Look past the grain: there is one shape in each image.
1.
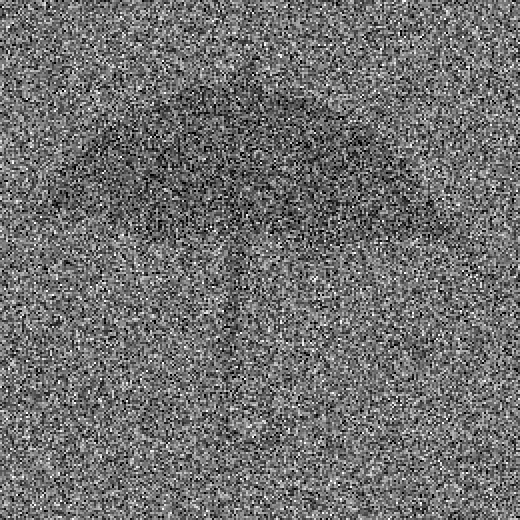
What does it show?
dark umbrella
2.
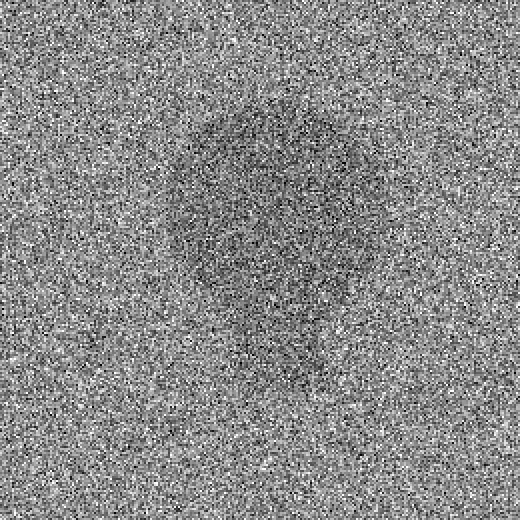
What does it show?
dark light bulb
